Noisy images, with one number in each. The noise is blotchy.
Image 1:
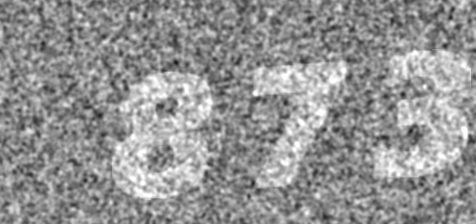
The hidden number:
873
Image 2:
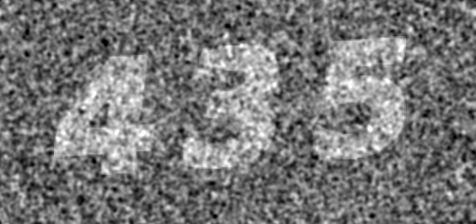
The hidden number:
435
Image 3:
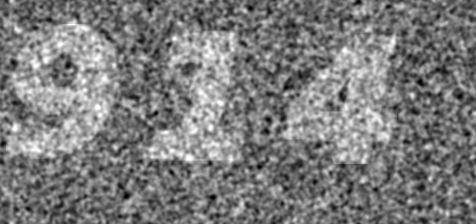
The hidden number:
914
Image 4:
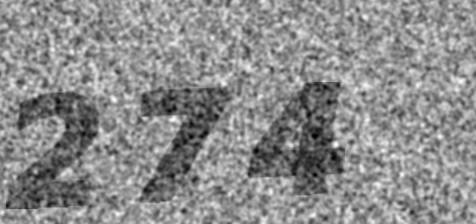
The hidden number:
274
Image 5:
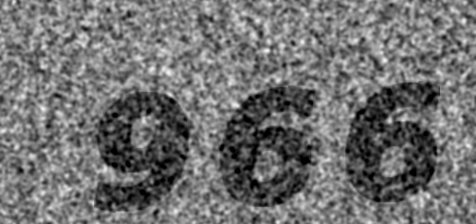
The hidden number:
966
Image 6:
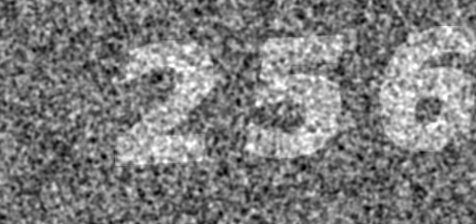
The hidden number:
256
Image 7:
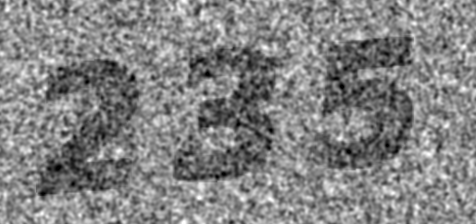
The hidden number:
235
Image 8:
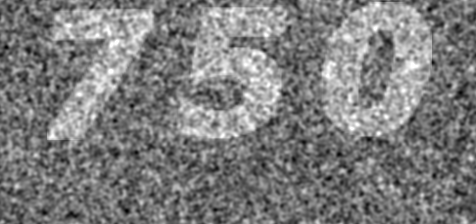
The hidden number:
750
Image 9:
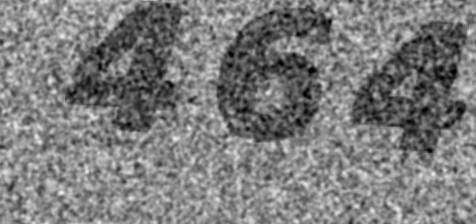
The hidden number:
464
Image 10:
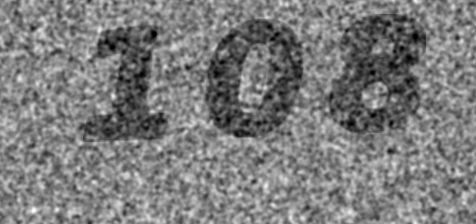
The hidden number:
108
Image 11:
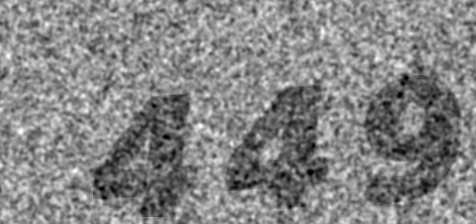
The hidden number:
449
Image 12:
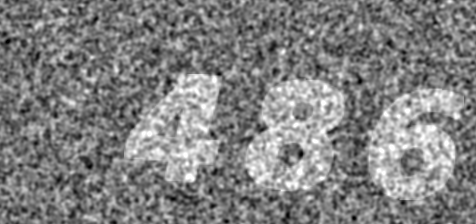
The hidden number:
486
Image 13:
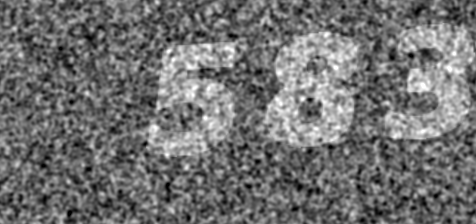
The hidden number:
583
